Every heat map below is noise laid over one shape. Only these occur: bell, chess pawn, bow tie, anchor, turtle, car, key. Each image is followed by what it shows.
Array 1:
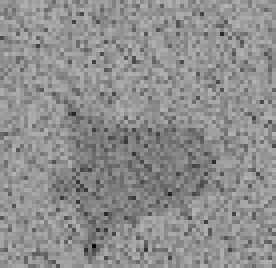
bell
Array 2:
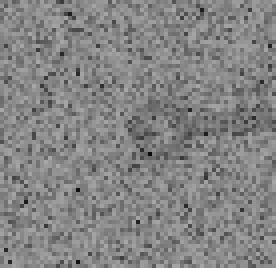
key
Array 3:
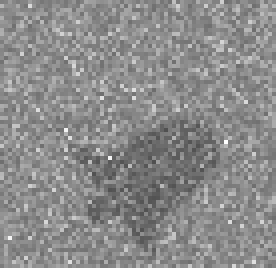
bell
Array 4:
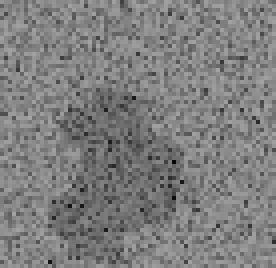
car
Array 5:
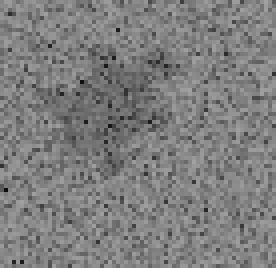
turtle
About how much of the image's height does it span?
half
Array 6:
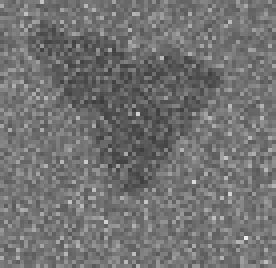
chess pawn
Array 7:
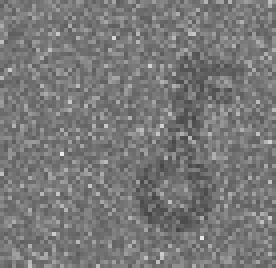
key
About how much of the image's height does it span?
two thirds
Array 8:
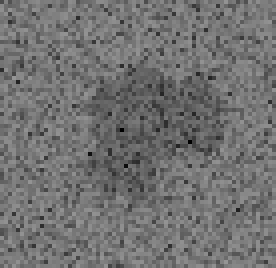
car
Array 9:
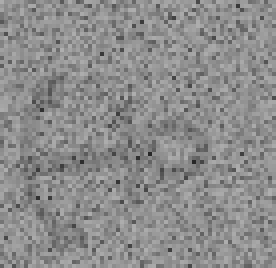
anchor
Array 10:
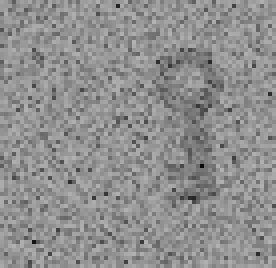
key
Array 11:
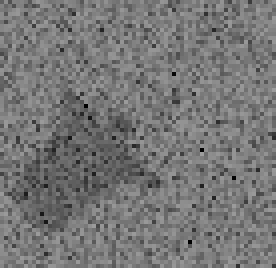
bell
